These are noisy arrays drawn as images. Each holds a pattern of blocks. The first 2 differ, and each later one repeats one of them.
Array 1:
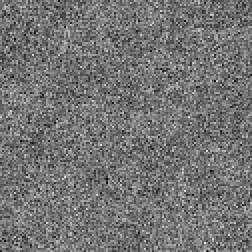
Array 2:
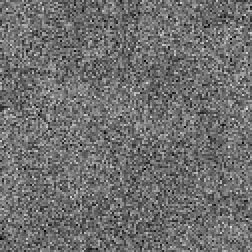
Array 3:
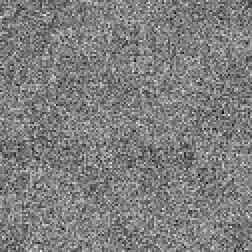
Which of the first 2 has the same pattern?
1
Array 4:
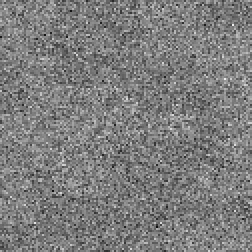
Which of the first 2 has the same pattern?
2
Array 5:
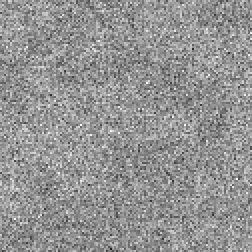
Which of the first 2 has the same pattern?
2
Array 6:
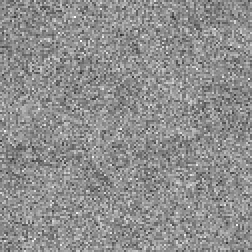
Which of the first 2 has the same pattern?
1
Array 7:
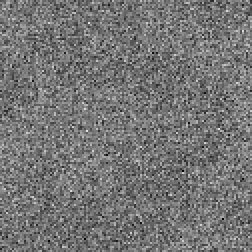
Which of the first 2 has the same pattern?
2
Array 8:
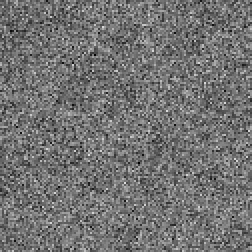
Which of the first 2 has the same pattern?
1
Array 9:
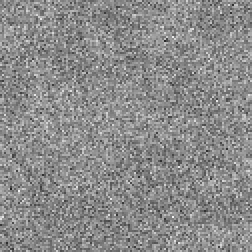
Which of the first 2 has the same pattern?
2
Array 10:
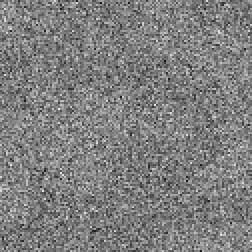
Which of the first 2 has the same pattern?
2
